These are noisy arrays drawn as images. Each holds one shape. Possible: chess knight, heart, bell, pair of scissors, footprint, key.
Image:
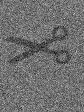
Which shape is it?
pair of scissors
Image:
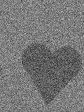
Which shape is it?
heart
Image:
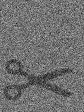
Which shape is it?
pair of scissors
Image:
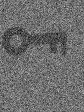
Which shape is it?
key
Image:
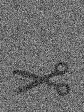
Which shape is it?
pair of scissors
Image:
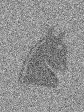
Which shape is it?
chess knight
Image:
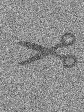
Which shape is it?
pair of scissors
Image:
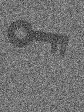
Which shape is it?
key
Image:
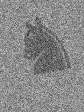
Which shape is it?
chess knight
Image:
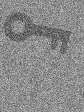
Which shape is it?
key
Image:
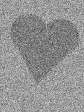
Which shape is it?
heart
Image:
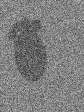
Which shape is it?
footprint
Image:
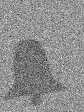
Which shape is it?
bell
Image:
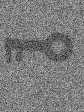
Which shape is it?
key
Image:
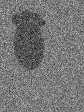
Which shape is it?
footprint
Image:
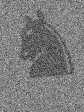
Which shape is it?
chess knight
